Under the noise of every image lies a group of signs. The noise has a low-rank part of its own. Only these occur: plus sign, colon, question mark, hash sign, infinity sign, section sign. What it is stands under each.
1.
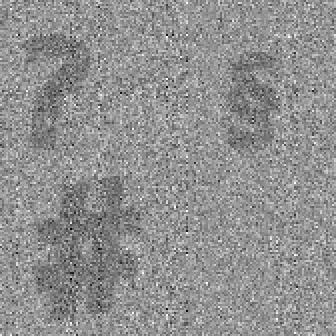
top left: question mark; top right: section sign; bottom left: hash sign
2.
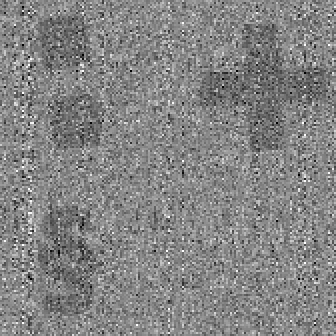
top left: colon; top right: plus sign; bottom left: section sign
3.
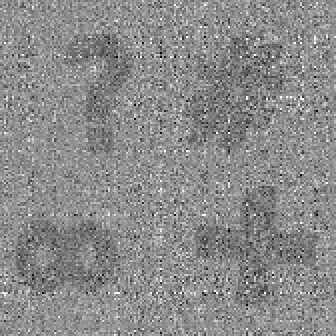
top left: question mark; top right: hash sign; bottom left: infinity sign; bottom right: plus sign
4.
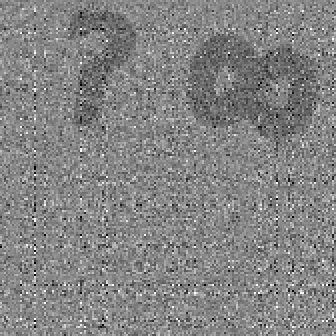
top left: question mark; top right: infinity sign
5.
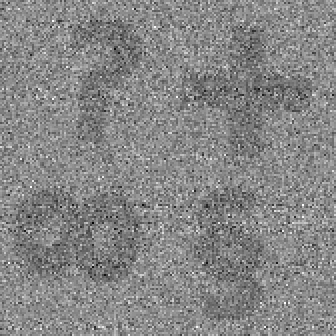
top left: question mark; top right: plus sign; bottom left: infinity sign; bottom right: section sign
